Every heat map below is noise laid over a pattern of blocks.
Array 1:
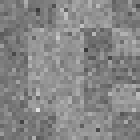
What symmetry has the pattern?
top and bottom mirror each other
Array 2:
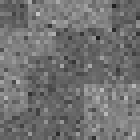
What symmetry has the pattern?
mirrored about the diagonal from the top left
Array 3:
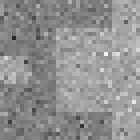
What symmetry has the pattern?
top and bottom mirror each other
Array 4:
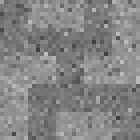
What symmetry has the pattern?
the same after a half turn
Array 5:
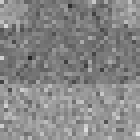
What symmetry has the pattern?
left and right mirror each other
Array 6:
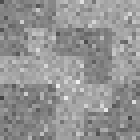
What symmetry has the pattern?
mirrored about the diagonal from the bottom left
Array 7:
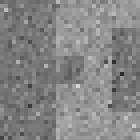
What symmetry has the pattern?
top and bottom mirror each other
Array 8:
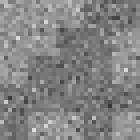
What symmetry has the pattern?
mirrored about the diagonal from the top left
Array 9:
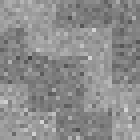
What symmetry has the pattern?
mirrored about the diagonal from the bottom left
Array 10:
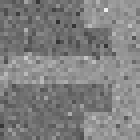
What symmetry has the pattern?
top and bottom mirror each other
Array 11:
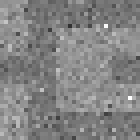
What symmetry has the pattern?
top and bottom mirror each other
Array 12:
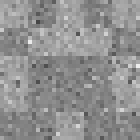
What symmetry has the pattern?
left and right mirror each other
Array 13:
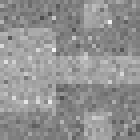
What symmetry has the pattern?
top and bottom mirror each other
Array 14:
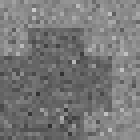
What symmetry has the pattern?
mirrored about the diagonal from the bottom left
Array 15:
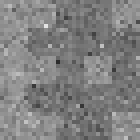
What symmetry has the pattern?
top and bottom mirror each other
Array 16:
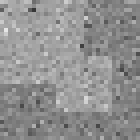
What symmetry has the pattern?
mirrored about the diagonal from the top left
